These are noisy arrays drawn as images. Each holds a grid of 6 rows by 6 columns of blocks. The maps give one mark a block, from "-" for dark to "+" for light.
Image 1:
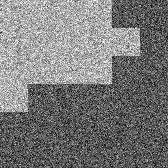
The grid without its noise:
++++--
+++++-
++++--
+-----
------
------
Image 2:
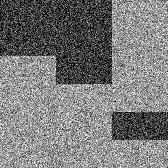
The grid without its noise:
----++
----++
++--++
++++++
++++--
++++++
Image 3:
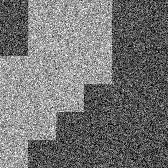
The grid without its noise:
-+++--
-+++--
++++--
+++---
++----
+-----
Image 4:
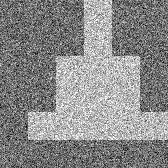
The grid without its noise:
---+--
---+--
--+++-
--+++-
-+++++
------
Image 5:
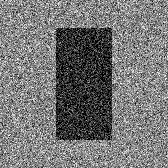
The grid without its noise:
++++++
++--++
++--++
++--++
++--++
++++++
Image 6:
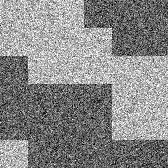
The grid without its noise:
+++---
++++--
-+++++
----++
----++
+-----
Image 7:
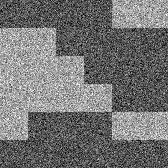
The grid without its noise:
----++
++----
+++---
++++--
+---++
------
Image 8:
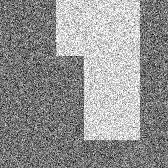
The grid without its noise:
--+++-
--+++-
---++-
---++-
---++-
------
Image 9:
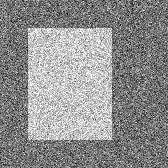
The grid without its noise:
------
-+++--
-+++--
-+++--
-+++--
------
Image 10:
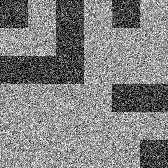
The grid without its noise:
-+-+-+
++-+++
---+++
++++--
++++++
+++++-
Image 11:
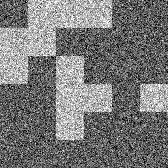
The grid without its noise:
-+++--
++----
+-+---
--++-+
--+---
------
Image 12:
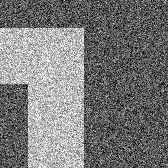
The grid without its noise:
------
+++---
+++---
-++---
-++---
-++---
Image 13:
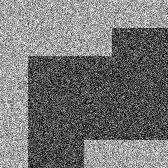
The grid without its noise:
++++++
++++--
+-----
+-----
+-----
+--+++
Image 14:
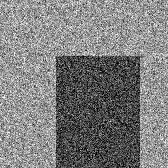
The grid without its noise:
++++++
++++++
++---+
++---+
++---+
++---+
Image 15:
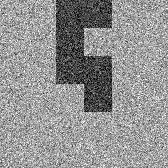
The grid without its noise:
++--++
++-+++
++--++
+++-++
++++++
++++++
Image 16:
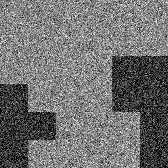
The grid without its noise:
++++++
++++++
++++--
-+++--
--+++-
-++++-
